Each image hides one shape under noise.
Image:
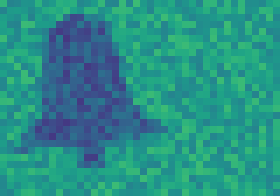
dark bell
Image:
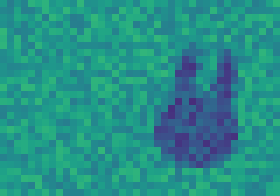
dark rabbit's head
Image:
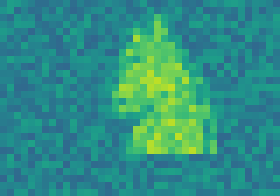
light chess knight
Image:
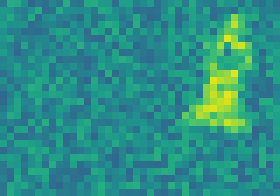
light chess bishop
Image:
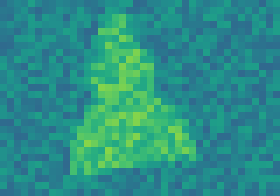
light chess pawn
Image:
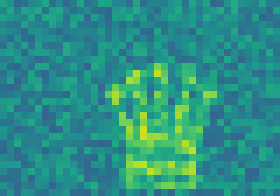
light chess queen
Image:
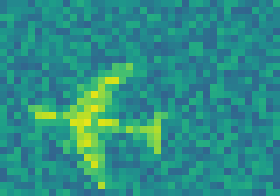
light airplane
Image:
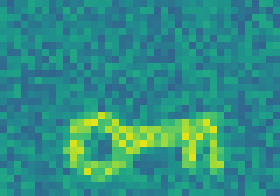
light key
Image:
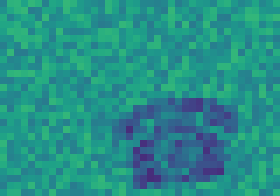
dark telephone
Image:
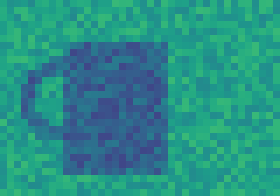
dark cup
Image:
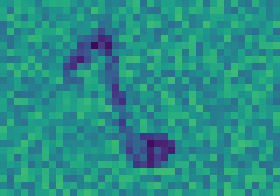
dark musical note
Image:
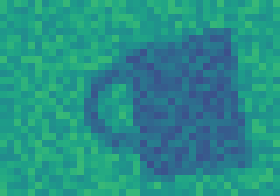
dark cup
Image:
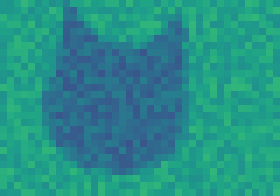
dark cat's head
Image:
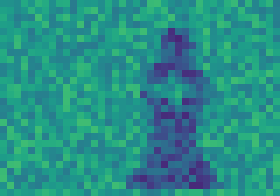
dark chess bishop
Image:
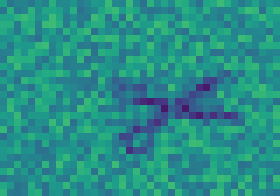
dark pair of scissors
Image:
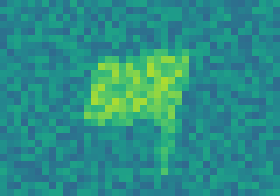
light flag
